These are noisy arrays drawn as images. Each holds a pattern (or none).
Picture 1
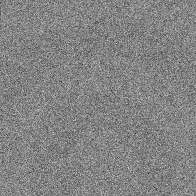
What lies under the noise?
rings round one point
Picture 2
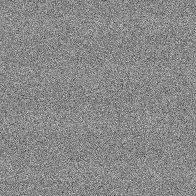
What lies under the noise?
horizontal stripes
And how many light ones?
4
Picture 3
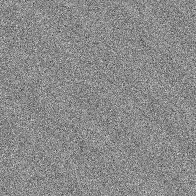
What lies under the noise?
diagonal stripes
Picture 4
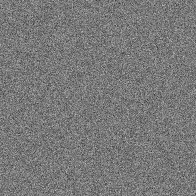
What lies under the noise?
only noise
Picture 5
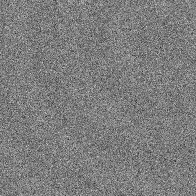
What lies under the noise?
rings round one point
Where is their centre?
top right
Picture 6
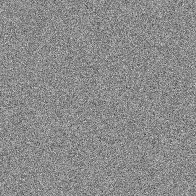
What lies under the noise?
only noise
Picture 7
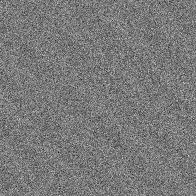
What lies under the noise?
diagonal stripes
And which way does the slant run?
top left to bottom right
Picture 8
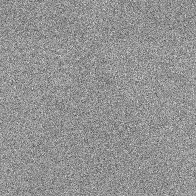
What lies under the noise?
spokes from one point
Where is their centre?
top middle
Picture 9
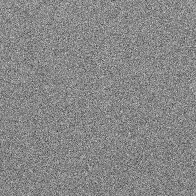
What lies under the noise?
a smooth slope
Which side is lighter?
top
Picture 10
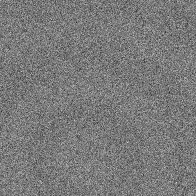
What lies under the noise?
rings round one point
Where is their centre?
bottom middle
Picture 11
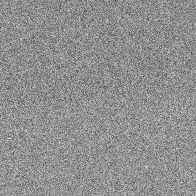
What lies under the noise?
a sharp edge
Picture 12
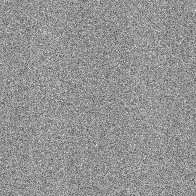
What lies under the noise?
vertical stripes
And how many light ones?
2
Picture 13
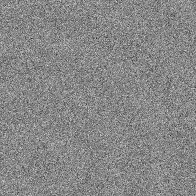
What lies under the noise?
rings round one point
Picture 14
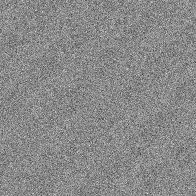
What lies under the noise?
diagonal stripes
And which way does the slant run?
bottom left to top right
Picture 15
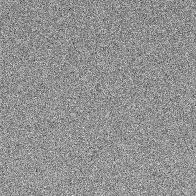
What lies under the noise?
a smooth slope
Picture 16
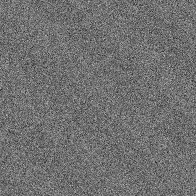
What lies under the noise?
diagonal stripes
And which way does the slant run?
top left to bottom right
